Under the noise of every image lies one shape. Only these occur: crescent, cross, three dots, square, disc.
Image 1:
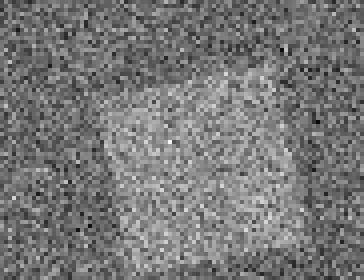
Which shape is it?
square
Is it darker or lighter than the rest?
lighter
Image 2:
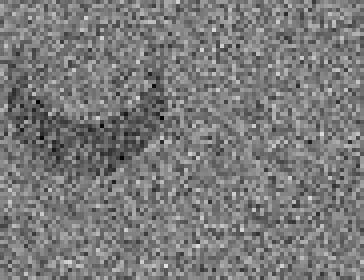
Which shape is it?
crescent
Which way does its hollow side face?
up
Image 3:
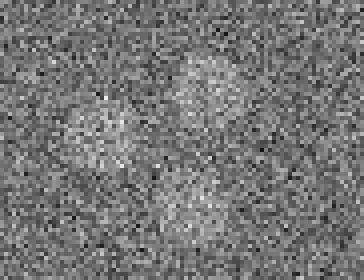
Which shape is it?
three dots
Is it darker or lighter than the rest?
lighter
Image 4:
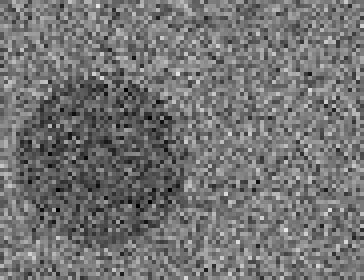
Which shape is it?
disc
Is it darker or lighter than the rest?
darker
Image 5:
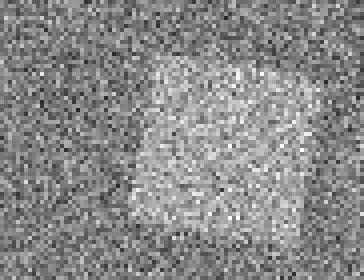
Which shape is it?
square
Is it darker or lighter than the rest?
lighter
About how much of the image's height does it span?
two thirds
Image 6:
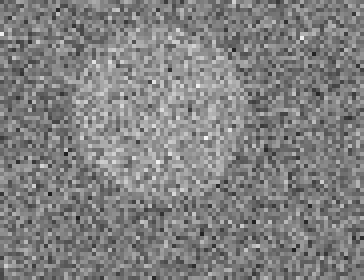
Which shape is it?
disc
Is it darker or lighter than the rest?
lighter
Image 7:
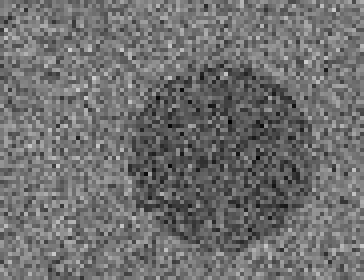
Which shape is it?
disc
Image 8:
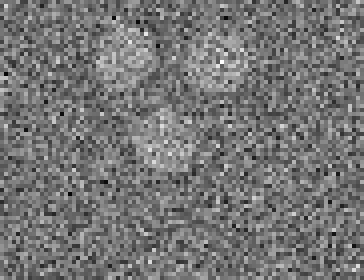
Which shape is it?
three dots
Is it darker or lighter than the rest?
lighter
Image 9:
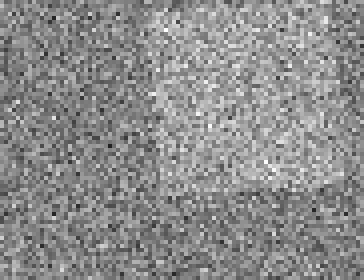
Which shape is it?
square
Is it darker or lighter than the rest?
lighter
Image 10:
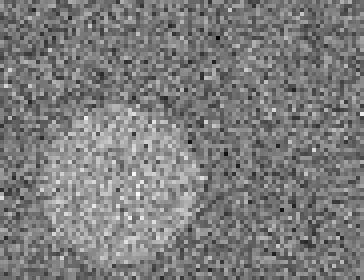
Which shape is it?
disc
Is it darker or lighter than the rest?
lighter
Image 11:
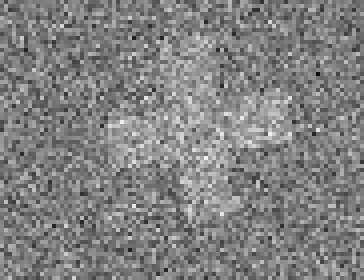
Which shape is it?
cross
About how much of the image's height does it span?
two thirds
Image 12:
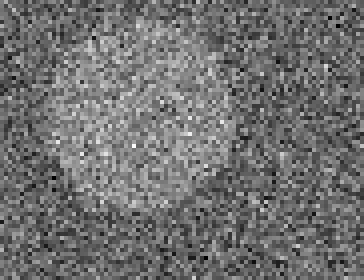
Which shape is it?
disc
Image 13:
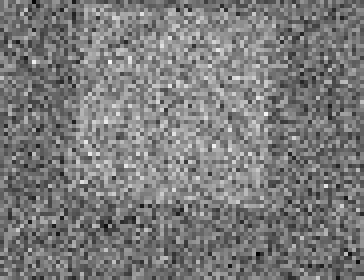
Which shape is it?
square
